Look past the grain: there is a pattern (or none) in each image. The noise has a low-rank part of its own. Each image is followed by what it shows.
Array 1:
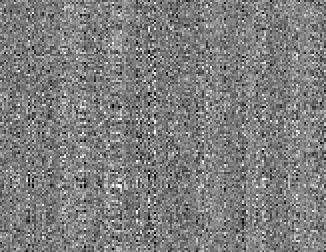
bands of columns
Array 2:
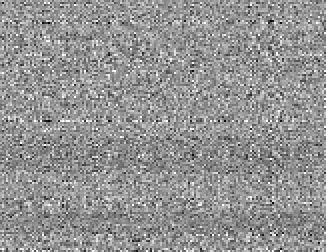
bands of rows
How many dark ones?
2
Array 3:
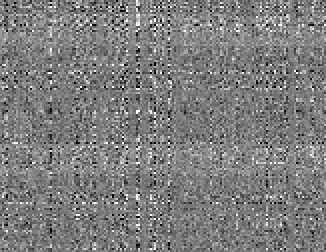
bands of rows
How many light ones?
2
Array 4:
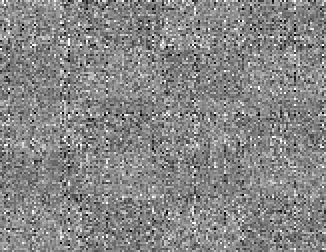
a checkerboard
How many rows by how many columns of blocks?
5 by 4
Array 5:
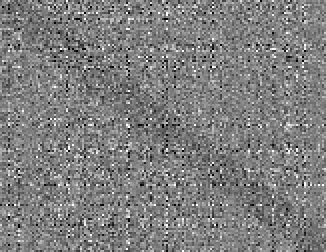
a diagonal band
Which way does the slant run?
top left to bottom right
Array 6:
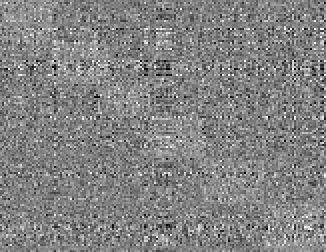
blocks along the diagonal
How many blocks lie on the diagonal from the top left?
6
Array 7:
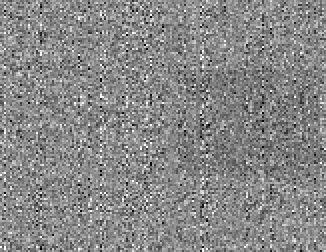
one block
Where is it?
middle right
